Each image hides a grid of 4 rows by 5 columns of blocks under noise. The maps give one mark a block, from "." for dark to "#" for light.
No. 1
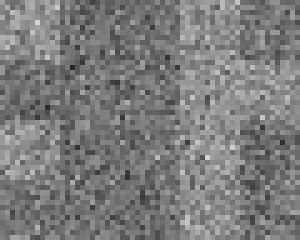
# . . # .
. . . # #
# . . # .
. . . # .
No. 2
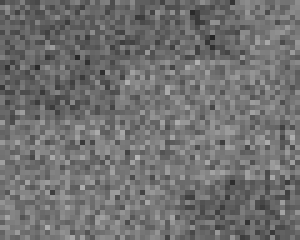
. . . . #
. . # # #
# # # # #
# # # . .
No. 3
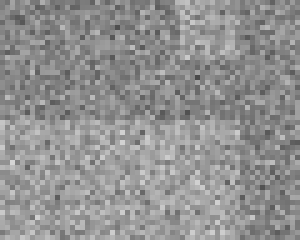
. . . # .
. . . . .
# # # # .
# # # # .
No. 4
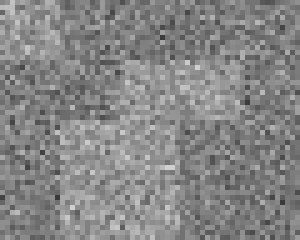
# . . . .
. . # # .
. # # . .
. # # . .
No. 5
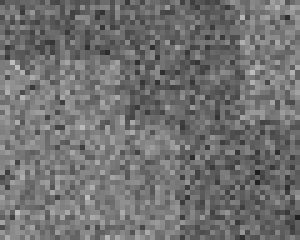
. . . . #
# # . . #
# # # . .
# # # . .
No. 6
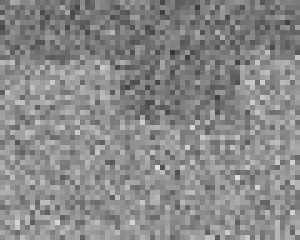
. . . . .
# # . . #
# # # # #
# # # # #
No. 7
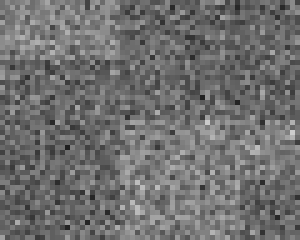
# # . . .
. . . . .
. . # # #
. . # # .
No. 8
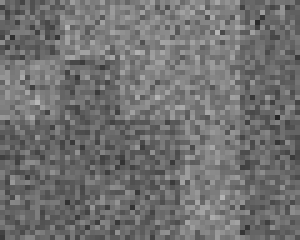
. # # # .
# . # # .
. . . # .
. . . # .
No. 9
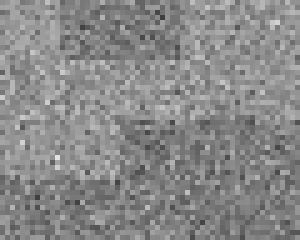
# . . # #
# # # # #
# # . . .
. . . . .
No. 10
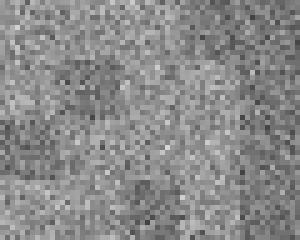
# # # . .
# . # # .
. # # # .
# # . # .
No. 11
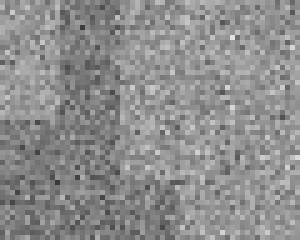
# . # # #
# . # # #
. . # # #
. . . # #
